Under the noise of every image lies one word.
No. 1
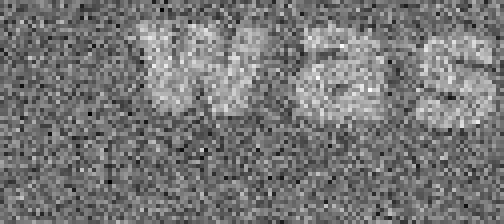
was
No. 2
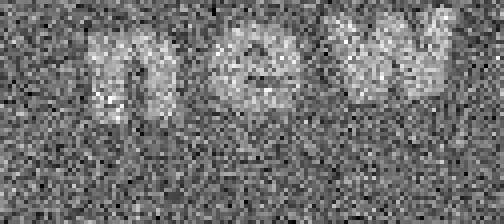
new
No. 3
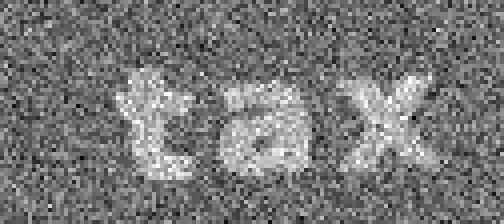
tax
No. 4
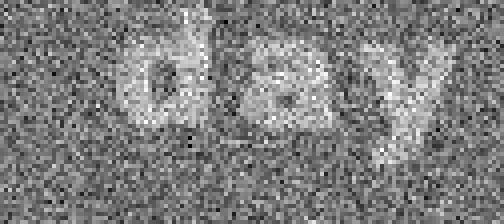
day
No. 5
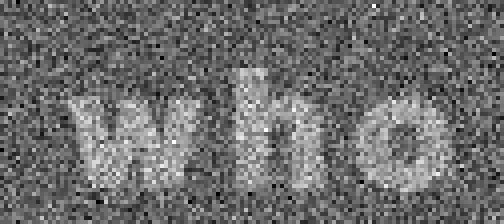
who
